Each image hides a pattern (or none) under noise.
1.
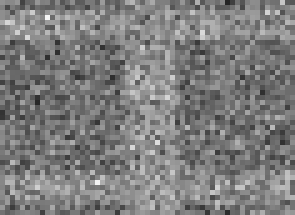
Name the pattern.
bands of rows crossing bands of columns
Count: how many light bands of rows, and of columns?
2 and 1
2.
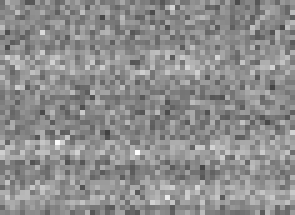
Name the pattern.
bands of rows
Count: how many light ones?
3
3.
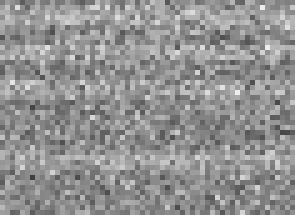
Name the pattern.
bands of rows
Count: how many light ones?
4
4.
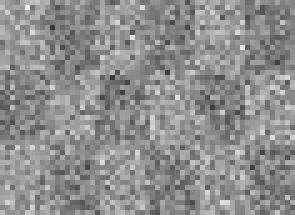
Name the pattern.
a checkerboard
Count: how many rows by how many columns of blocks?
3 by 6
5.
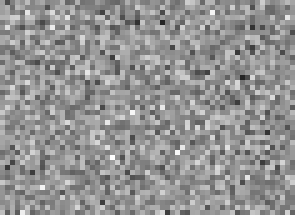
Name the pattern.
only noise
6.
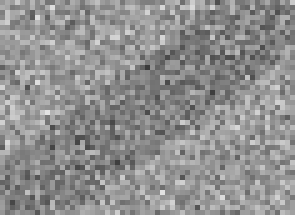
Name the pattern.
a diagonal band
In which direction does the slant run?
bottom left to top right
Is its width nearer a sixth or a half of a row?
a half
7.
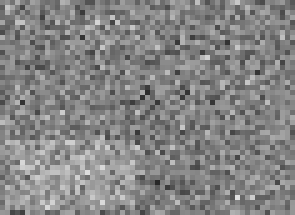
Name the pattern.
one block
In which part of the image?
bottom left
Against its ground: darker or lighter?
lighter
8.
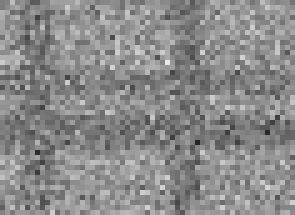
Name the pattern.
bands of rows crossing bands of columns
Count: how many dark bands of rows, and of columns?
2 and 2
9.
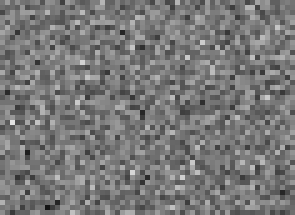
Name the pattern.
only noise
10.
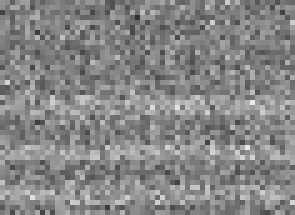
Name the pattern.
bands of rows
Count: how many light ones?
3
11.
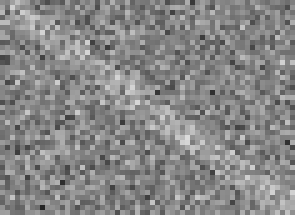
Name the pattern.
a diagonal band
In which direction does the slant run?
top left to bottom right
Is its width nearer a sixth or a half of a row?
a sixth
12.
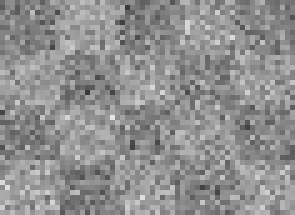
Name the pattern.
a checkerboard
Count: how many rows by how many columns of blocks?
4 by 5
